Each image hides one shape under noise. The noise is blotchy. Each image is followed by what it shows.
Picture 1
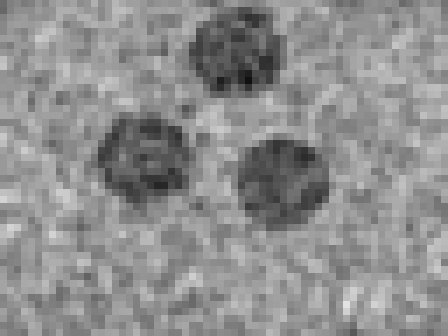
three dots
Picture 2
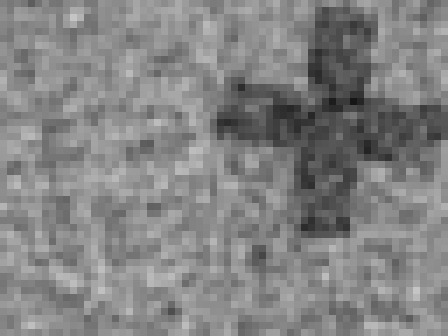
cross
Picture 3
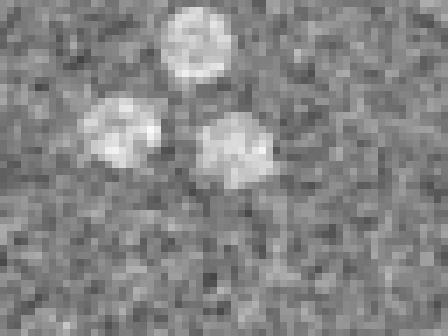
three dots
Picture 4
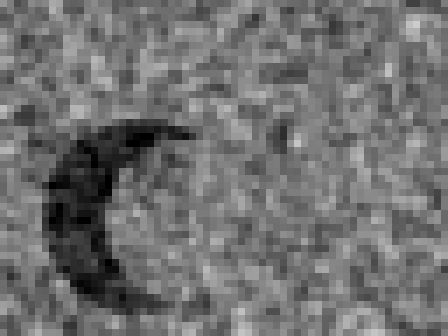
crescent
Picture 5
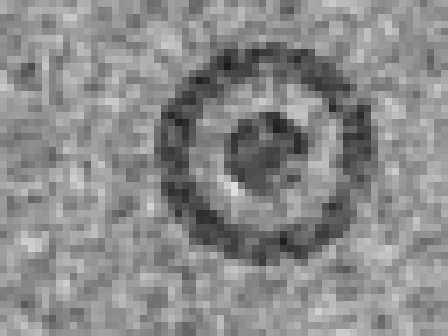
bullseye
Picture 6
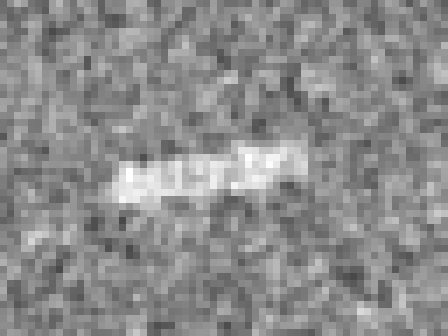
bar
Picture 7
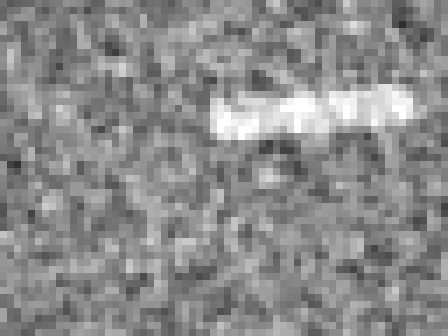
bar
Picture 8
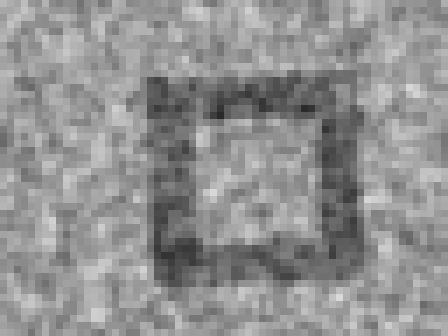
square frame
